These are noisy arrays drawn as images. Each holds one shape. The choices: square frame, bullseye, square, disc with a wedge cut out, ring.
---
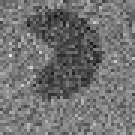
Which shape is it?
disc with a wedge cut out
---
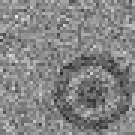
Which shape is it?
bullseye
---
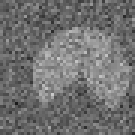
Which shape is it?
disc with a wedge cut out
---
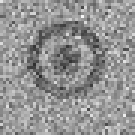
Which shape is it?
bullseye
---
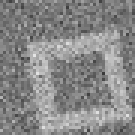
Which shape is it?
square frame
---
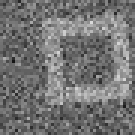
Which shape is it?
square frame
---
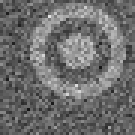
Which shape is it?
bullseye
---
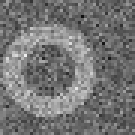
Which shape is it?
ring
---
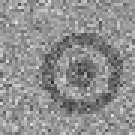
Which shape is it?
bullseye
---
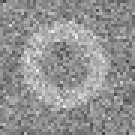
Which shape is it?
ring
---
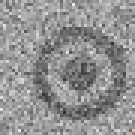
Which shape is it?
bullseye
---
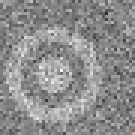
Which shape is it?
bullseye
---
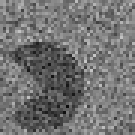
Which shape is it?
disc with a wedge cut out
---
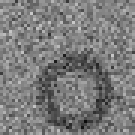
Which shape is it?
ring
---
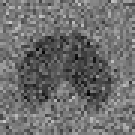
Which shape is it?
disc with a wedge cut out
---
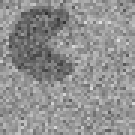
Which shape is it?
disc with a wedge cut out
